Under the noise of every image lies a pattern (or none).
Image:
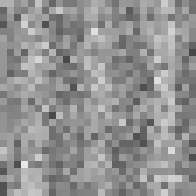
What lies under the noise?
vertical stripes
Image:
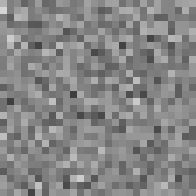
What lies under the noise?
only noise
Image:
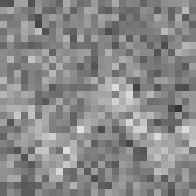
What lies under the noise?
a wavy band
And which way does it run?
left to right
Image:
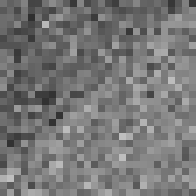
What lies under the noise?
a sharp edge
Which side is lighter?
bottom right
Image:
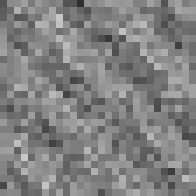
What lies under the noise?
diagonal stripes
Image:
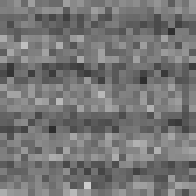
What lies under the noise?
horizontal stripes
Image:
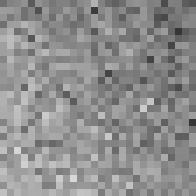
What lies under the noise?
a smooth slope
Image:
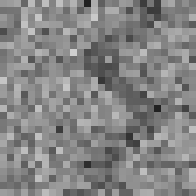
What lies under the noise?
a wavy band
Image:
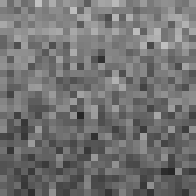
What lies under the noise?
a smooth slope
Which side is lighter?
top
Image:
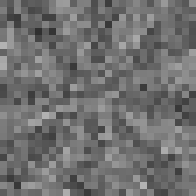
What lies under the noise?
spokes from one point
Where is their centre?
centre
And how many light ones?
8
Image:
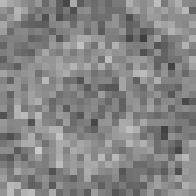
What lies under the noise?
rings round one point
